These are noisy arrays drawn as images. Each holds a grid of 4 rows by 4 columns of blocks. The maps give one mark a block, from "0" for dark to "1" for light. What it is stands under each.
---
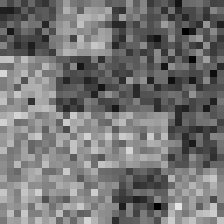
0 1 0 0
1 0 0 0
1 1 1 0
1 1 0 1
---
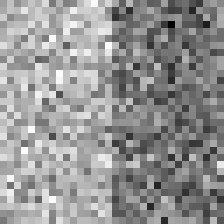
1 1 0 0
1 1 0 0
1 1 0 0
1 1 0 0
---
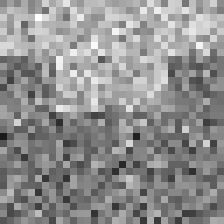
1 1 1 1
0 1 1 0
0 0 0 0
0 0 0 0
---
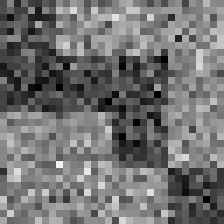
0 1 1 1
0 0 0 1
1 1 0 1
1 1 1 0
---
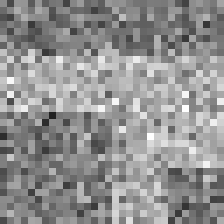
0 0 0 0
1 1 1 1
0 0 1 1
0 0 1 0
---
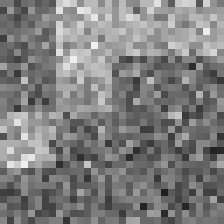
0 1 1 1
0 1 0 0
1 0 0 0
0 0 0 0
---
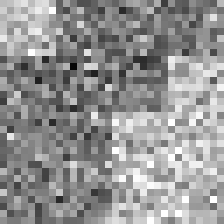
1 0 0 0
0 0 0 1
0 0 1 1
0 0 1 1
